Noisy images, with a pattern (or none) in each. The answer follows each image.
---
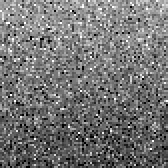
a smooth slope
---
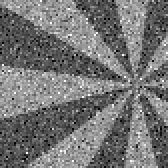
spokes from one point
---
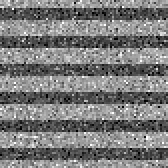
horizontal stripes
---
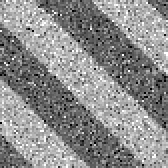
diagonal stripes
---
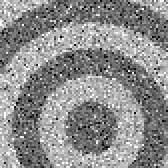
rings round one point
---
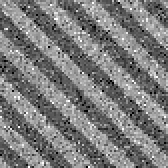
diagonal stripes
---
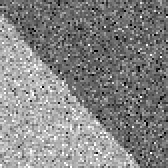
a sharp edge
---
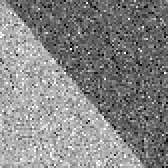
a sharp edge
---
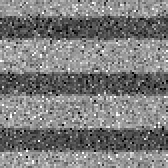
horizontal stripes
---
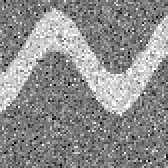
a wavy band
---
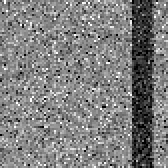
one vertical stripe
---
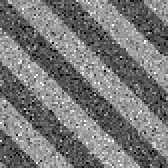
diagonal stripes
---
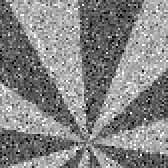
spokes from one point
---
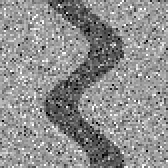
a wavy band
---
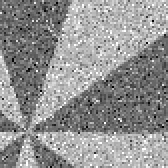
spokes from one point
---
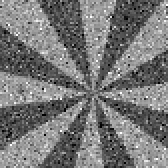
spokes from one point
